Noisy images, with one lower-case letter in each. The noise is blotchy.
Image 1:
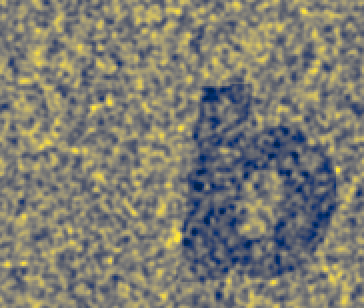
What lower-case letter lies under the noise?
b
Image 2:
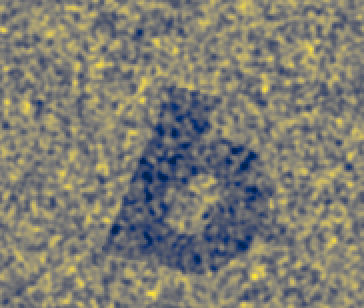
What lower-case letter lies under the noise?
b
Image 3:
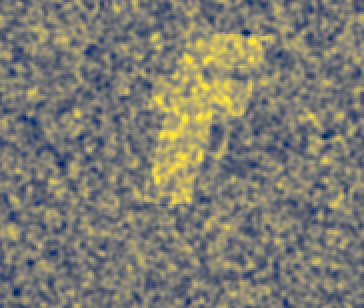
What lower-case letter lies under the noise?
f
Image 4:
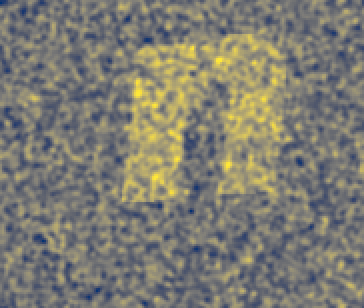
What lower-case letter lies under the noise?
n
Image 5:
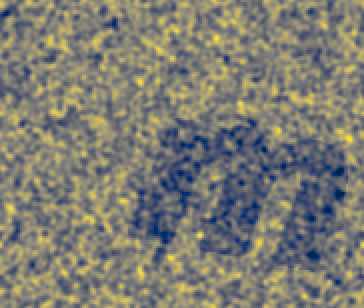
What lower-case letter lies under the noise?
m
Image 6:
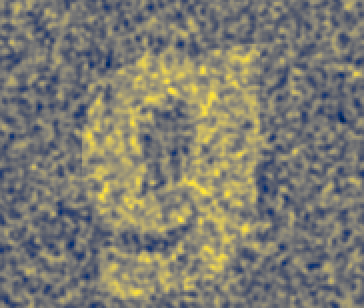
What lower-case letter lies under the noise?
g
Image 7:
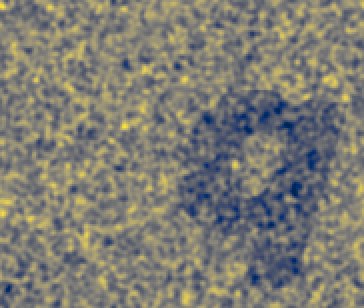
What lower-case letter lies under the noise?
q
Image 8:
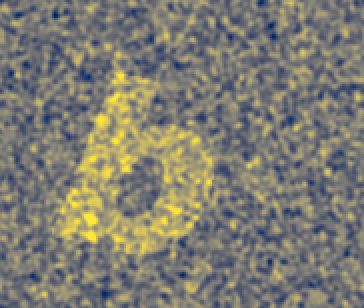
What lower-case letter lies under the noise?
b
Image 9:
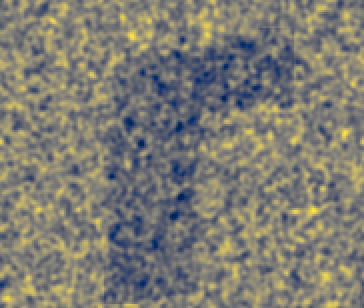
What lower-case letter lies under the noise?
r
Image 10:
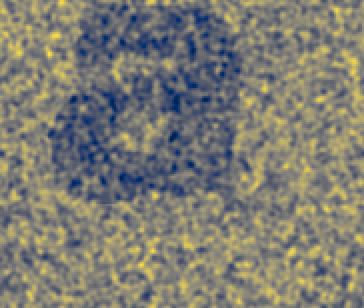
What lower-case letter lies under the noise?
a
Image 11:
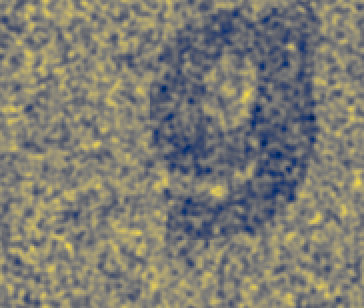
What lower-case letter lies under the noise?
g
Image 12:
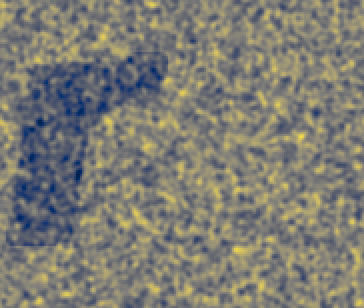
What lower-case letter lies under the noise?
r
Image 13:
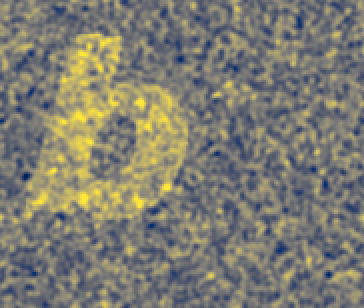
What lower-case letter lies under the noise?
b
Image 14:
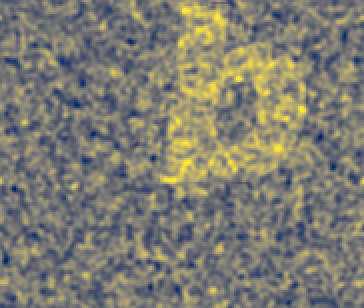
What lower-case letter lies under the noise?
b
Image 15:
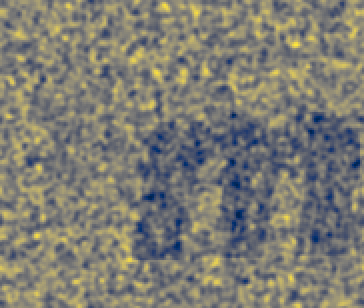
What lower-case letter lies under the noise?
m
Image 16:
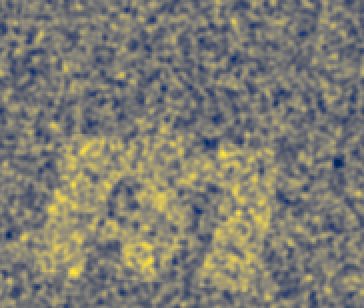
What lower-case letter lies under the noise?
m
